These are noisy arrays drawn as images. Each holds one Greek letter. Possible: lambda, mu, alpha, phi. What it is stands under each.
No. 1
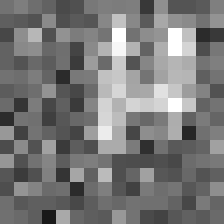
mu
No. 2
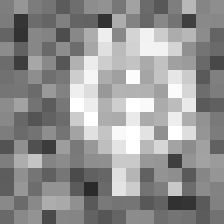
phi
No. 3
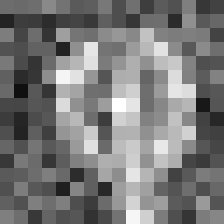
phi
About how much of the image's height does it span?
nearly all
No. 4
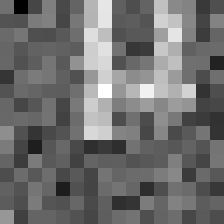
mu
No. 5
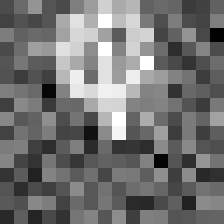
phi
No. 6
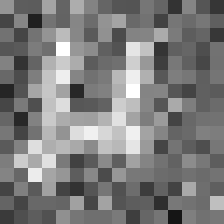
mu
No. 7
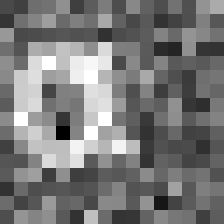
alpha
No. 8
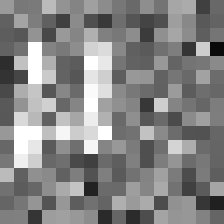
mu
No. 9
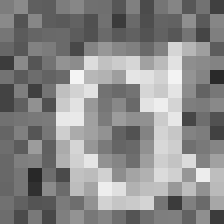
alpha
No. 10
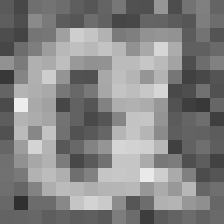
alpha
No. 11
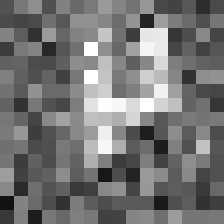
mu
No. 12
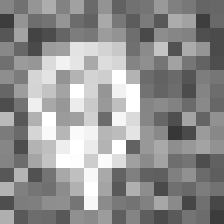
phi
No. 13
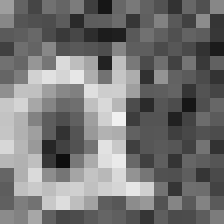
alpha
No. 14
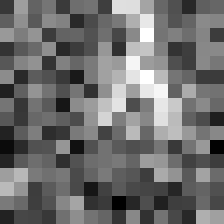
lambda
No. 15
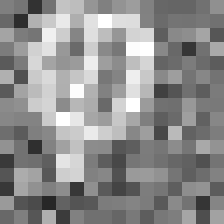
phi
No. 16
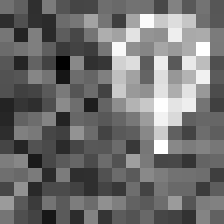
phi
